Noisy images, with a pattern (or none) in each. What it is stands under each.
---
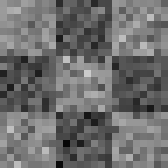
a checkerboard
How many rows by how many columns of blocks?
3 by 3
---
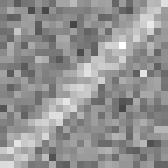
a diagonal band
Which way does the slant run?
bottom left to top right
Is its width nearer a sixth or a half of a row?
a sixth
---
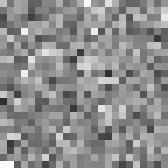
only noise
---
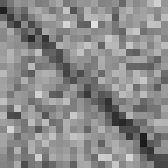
a diagonal band
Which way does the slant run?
top left to bottom right
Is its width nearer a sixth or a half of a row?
a sixth
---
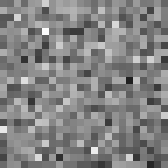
only noise
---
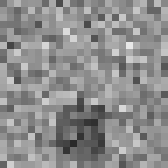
one block
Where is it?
bottom middle
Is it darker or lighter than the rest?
darker
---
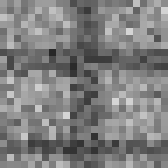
bands of rows crossing bands of columns
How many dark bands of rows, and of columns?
2 and 1
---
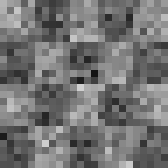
a checkerboard
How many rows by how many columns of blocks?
4 by 5
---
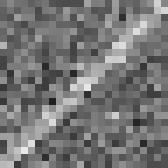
a diagonal band
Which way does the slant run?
bottom left to top right
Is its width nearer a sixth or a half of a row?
a sixth
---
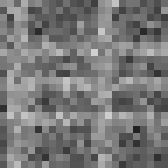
bands of rows crossing bands of columns
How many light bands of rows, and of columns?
3 and 2
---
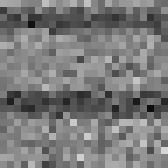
bands of rows
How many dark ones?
2
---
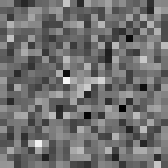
only noise
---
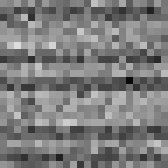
bands of rows
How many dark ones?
5
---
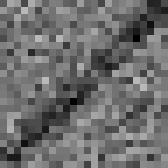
a diagonal band
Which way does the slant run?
bottom left to top right
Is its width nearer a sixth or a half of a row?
a sixth
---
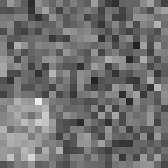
one block
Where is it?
bottom left
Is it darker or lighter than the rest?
lighter
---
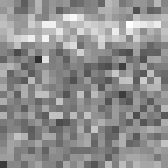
one band of rows
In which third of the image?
top
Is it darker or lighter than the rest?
lighter
